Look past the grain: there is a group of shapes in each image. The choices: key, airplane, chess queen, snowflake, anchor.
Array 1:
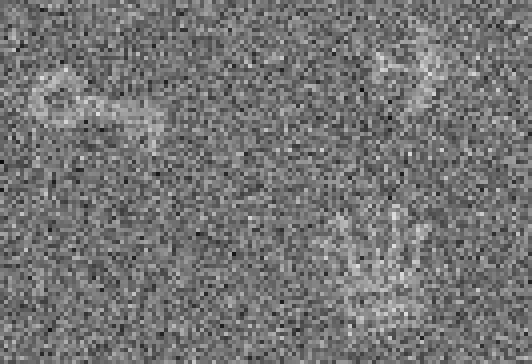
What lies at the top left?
key
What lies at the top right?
airplane
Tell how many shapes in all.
3
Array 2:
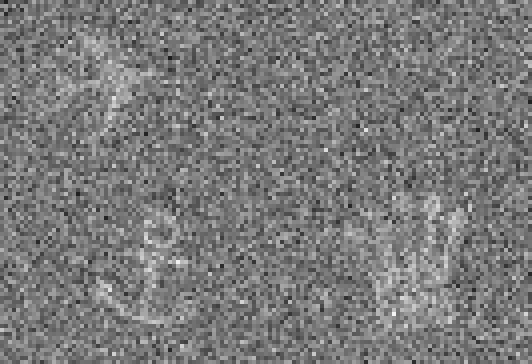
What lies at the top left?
airplane
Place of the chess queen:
bottom right
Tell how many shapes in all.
3
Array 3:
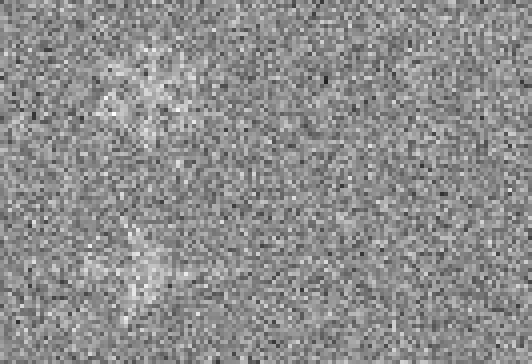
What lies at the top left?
snowflake
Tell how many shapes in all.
2
